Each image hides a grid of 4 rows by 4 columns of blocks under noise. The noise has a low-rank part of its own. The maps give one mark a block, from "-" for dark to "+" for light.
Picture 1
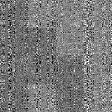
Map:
- + + +
- - + +
- - - +
- + - +
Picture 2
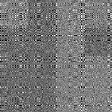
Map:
+ - + +
- - + -
- - + +
- - + +
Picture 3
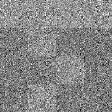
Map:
+ + + +
- + - -
- - + -
- + - -
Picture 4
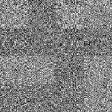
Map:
+ - + +
- - - -
+ + - +
- - - +
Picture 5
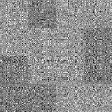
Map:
+ - + +
+ + + -
- + + -
- - + +
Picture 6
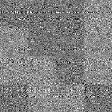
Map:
- - - +
+ - - +
+ + - +
- + + -
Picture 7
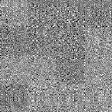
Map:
+ - - -
- - - +
+ + - +
- + + +
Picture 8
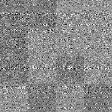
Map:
- - + +
- + + +
- + - +
+ - + -
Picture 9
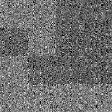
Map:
+ + - -
- + - -
+ - - -
+ + + +
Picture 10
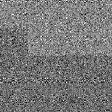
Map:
+ + + +
- + + +
- - - -
- - - -
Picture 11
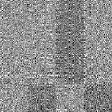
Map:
+ + - +
+ + - +
+ + - +
+ - + -
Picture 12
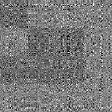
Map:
- + + +
+ - - +
- - - +
+ + + +
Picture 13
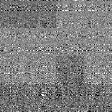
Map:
- - + +
+ + + +
+ + - +
- - - -
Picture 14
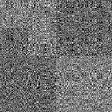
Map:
+ + - -
- + - -
- - + +
- - + +
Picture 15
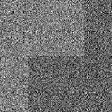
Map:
+ + + -
+ + + -
+ - - -
+ - - -
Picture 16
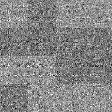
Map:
+ - + +
- - - -
+ + - -
- + + +
